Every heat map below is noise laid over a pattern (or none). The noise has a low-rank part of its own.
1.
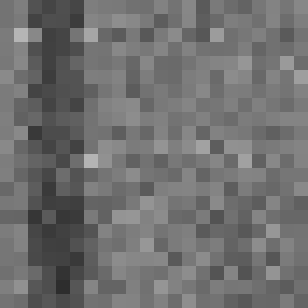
one band of columns
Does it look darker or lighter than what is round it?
darker
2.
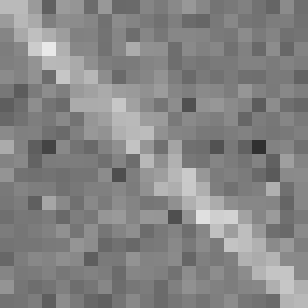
a diagonal band
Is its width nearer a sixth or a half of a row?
a sixth
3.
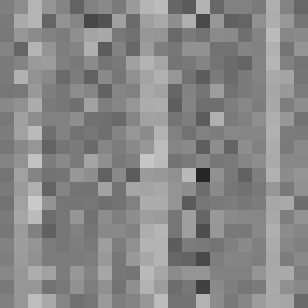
bands of columns
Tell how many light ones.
3
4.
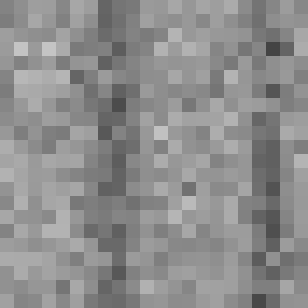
bands of columns
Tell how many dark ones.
2
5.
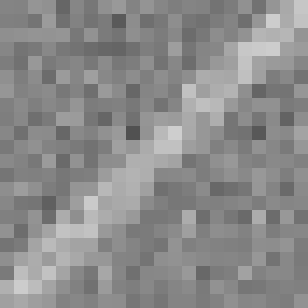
a diagonal band
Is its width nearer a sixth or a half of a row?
a sixth
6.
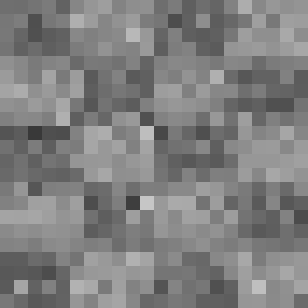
a checkerboard
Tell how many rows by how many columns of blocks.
5 by 4
